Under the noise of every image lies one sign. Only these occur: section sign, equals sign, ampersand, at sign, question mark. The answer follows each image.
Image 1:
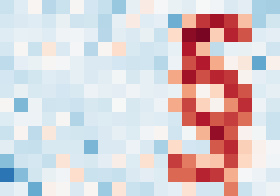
section sign
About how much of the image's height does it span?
nearly all
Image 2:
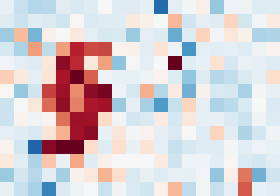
section sign
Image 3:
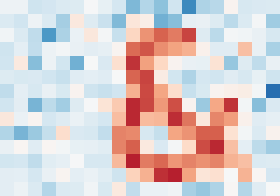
ampersand
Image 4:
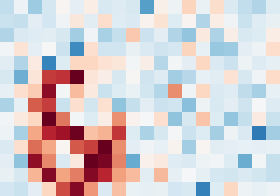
ampersand
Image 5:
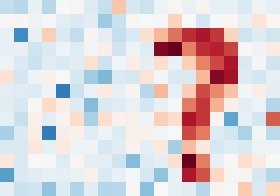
question mark
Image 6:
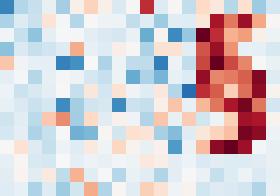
section sign
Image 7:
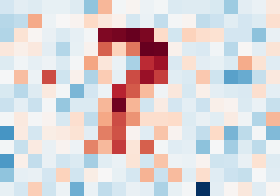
question mark
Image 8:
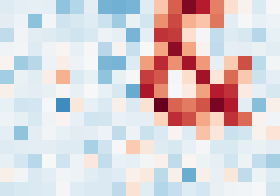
ampersand
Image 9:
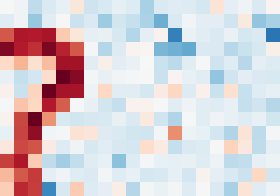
question mark
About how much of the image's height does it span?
nearly all
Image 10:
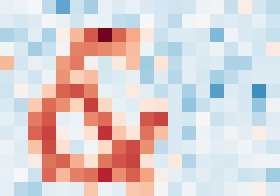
ampersand
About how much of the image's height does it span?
nearly all
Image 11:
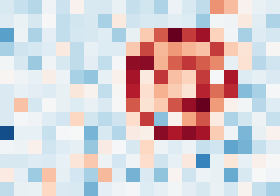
at sign
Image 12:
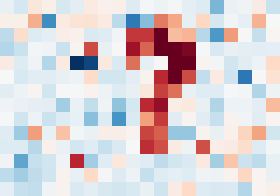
question mark
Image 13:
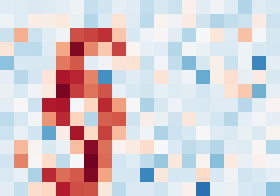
section sign
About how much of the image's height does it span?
nearly all
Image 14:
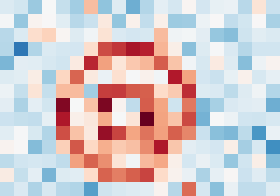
at sign
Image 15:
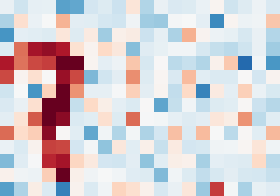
question mark
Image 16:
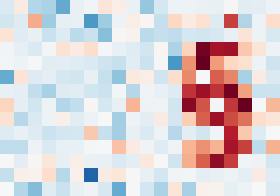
section sign
